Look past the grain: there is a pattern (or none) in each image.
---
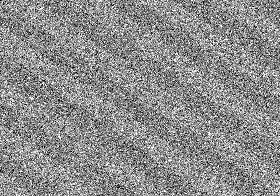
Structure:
diagonal stripes
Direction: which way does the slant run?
top left to bottom right
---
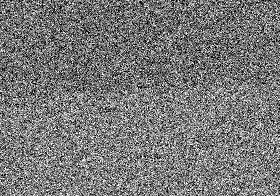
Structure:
a sharp edge
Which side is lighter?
bottom
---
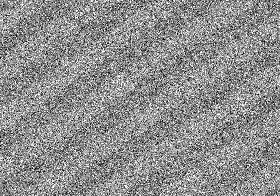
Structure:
diagonal stripes
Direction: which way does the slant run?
bottom left to top right
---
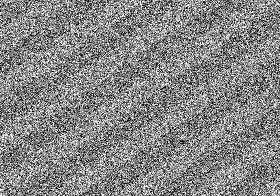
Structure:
diagonal stripes
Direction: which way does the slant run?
bottom left to top right
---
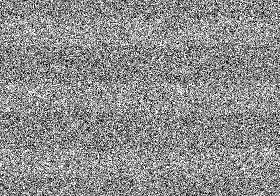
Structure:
horizontal stripes
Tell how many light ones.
3
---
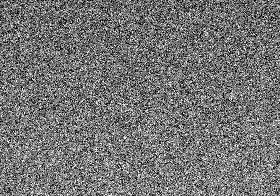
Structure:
a smooth slope
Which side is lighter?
bottom
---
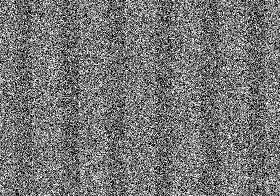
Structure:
vertical stripes
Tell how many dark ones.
6
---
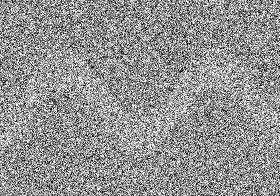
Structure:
a wavy band
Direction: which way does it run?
left to right
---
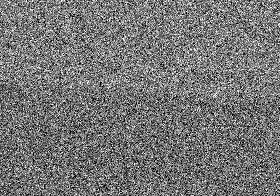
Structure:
a sharp edge
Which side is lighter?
top
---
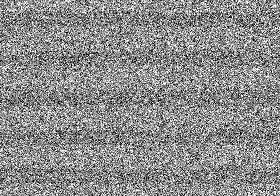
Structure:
horizontal stripes
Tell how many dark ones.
5
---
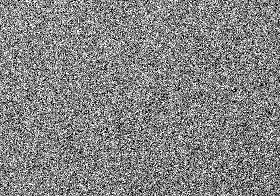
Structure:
a smooth slope
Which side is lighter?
top left
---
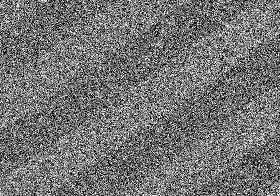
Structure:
diagonal stripes
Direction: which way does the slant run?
bottom left to top right
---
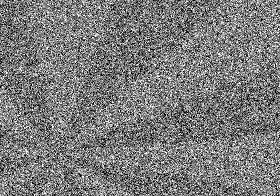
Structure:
spokes from one point
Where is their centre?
bottom left
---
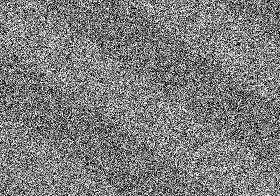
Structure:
diagonal stripes
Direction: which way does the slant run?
top left to bottom right
